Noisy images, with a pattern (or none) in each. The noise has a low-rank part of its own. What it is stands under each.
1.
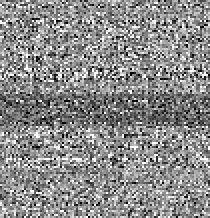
one band of rows
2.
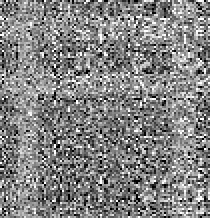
bands of rows crossing bands of columns
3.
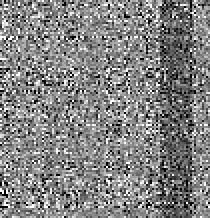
one band of columns
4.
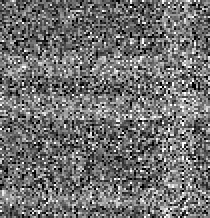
bands of rows crossing bands of columns
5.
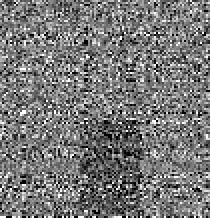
one block
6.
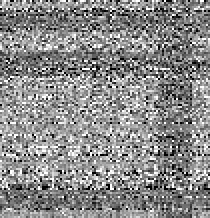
bands of rows crossing bands of columns
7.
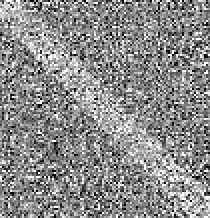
a diagonal band
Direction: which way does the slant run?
top left to bottom right
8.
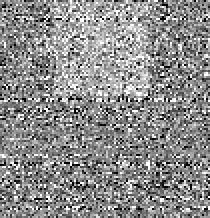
one block
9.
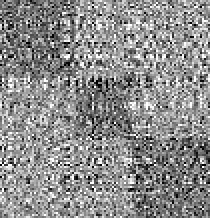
blocks along the diagonal
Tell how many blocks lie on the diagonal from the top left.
3
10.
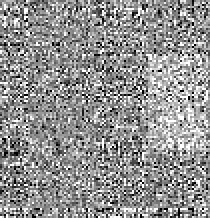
one block
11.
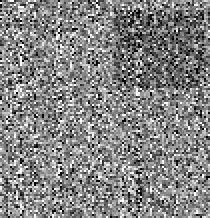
one block
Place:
top right
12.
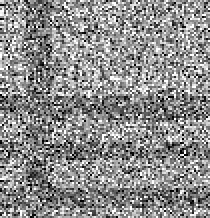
bands of rows crossing bands of columns
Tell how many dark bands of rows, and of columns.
3 and 1
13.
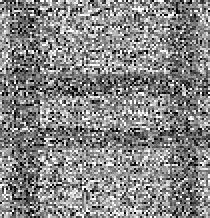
bands of rows crossing bands of columns
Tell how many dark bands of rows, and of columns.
2 and 2
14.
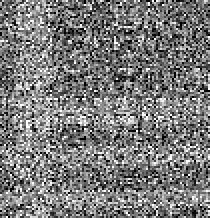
bands of rows crossing bands of columns
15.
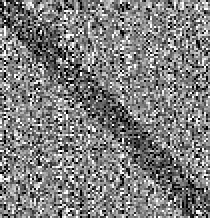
a diagonal band
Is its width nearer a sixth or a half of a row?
a sixth
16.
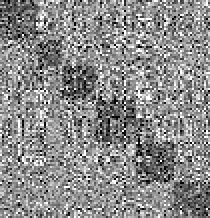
blocks along the diagonal
